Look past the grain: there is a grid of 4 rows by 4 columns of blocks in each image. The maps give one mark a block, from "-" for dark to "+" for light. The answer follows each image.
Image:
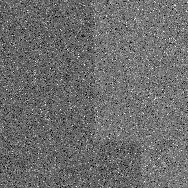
- - + +
- - + +
- - + +
- - - +
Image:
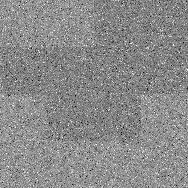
+ + - -
- - - -
+ - - +
+ + + +
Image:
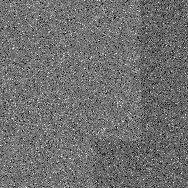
+ + + -
+ + + -
+ + + -
+ + - -
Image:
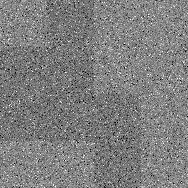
+ - + +
- - + +
- - - +
+ + - +
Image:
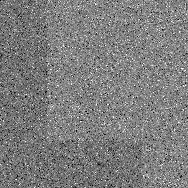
- + + +
- + + +
- + + +
- - - +
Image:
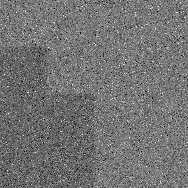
+ + + +
- + + +
- - + +
- - + +
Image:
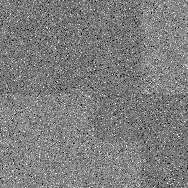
- - - +
- - - +
+ + - -
+ + + -
